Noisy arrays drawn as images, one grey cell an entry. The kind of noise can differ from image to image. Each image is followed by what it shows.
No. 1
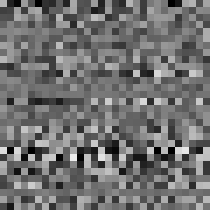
rows of uneven size
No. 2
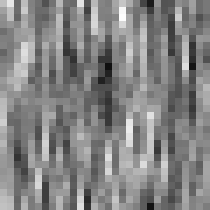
streaked along the columns
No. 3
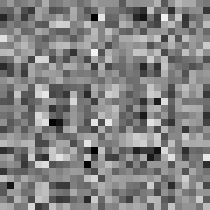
low rank plus noise
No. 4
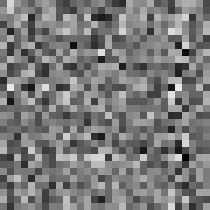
low rank plus noise
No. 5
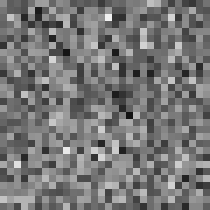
independent entries
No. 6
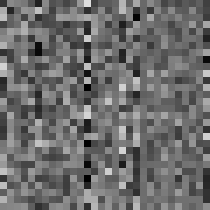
columns of uneven size
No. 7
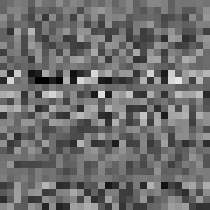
rows of uneven size
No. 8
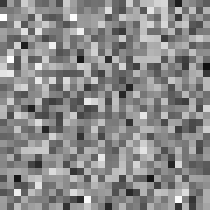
independent entries
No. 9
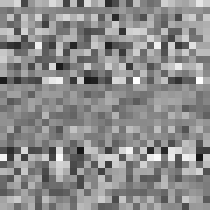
rows of uneven size
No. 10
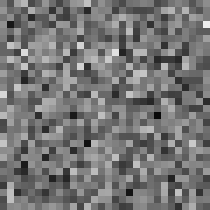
independent entries
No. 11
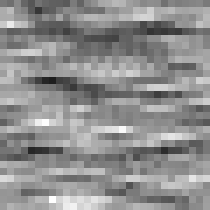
streaked along the rows
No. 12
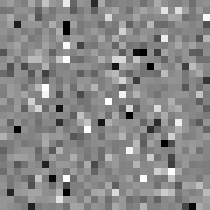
heavy tails
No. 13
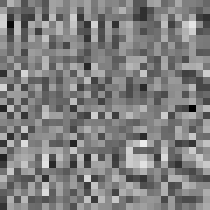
low rank plus noise
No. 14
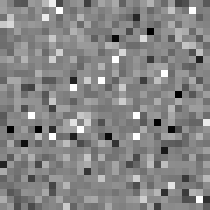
heavy tails
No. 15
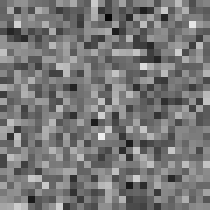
independent entries
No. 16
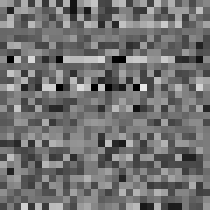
rows of uneven size
